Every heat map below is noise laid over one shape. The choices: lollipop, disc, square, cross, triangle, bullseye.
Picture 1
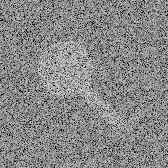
lollipop
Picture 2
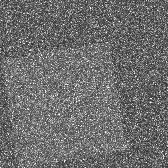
square
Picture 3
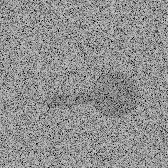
lollipop
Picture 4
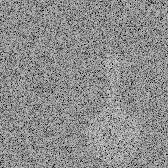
lollipop
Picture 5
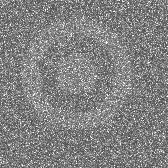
bullseye
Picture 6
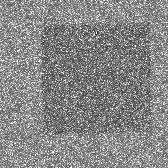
square
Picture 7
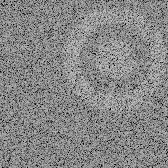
bullseye
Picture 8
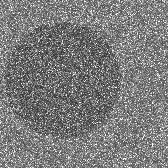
disc
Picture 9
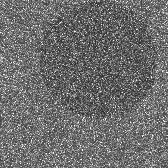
disc
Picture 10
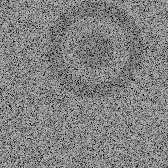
bullseye
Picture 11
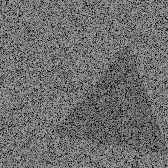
triangle
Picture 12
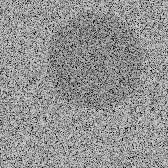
disc
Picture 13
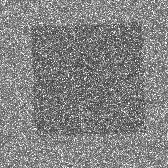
square
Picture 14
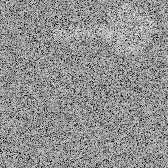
lollipop
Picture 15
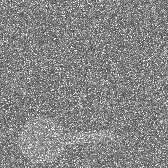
lollipop
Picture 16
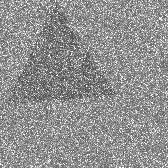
triangle
